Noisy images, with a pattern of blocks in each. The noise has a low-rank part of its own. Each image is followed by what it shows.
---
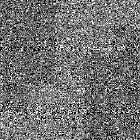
the same after a half turn
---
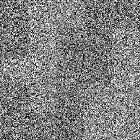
no symmetry
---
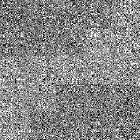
the same after a half turn
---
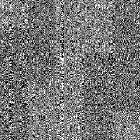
the same after a half turn
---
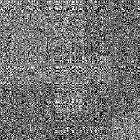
mirrored about the diagonal from the top left
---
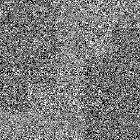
the same after a half turn
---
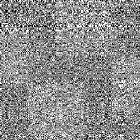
the same after a half turn
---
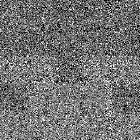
left and right mirror each other
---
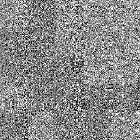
mirrored about the diagonal from the bottom left
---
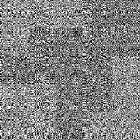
mirrored about the diagonal from the bottom left
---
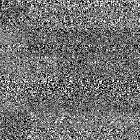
top and bottom mirror each other
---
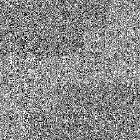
the same after a half turn
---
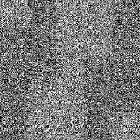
the same after a half turn
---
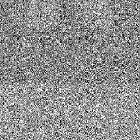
left and right mirror each other
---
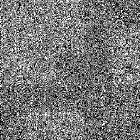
mirrored about the diagonal from the top left
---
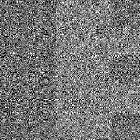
top and bottom mirror each other
